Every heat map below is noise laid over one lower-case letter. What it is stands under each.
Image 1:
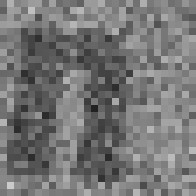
n
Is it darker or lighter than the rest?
darker
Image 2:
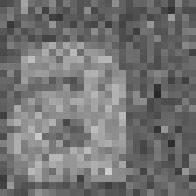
a
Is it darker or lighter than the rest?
lighter
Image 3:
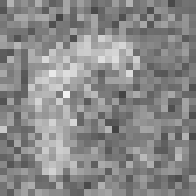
r
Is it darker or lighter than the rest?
lighter
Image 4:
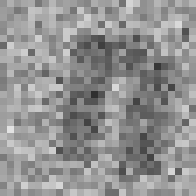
n
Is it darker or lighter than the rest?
darker
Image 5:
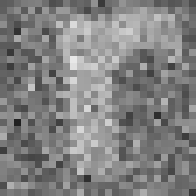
r
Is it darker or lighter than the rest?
lighter
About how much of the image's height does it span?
nearly all
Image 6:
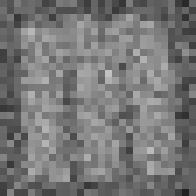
m
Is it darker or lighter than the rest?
lighter
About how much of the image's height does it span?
nearly all
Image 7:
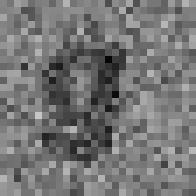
g
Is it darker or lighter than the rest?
darker
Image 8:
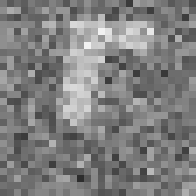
r
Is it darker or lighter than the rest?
lighter
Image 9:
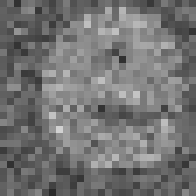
e
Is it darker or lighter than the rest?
lighter
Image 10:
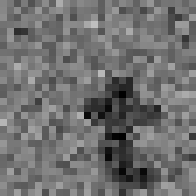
t
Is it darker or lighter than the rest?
darker
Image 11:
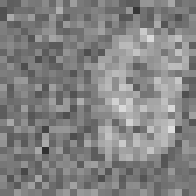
g
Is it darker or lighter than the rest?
lighter
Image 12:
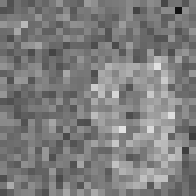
g
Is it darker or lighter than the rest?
lighter
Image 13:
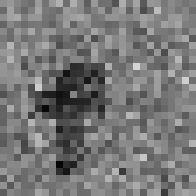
f
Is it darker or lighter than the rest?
darker
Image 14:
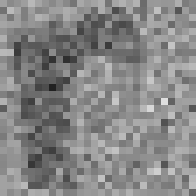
r
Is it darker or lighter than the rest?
darker
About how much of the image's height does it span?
nearly all
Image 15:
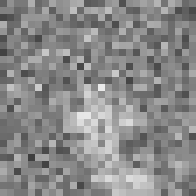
t
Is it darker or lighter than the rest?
lighter
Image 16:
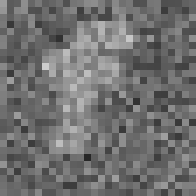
f
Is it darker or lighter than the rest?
lighter
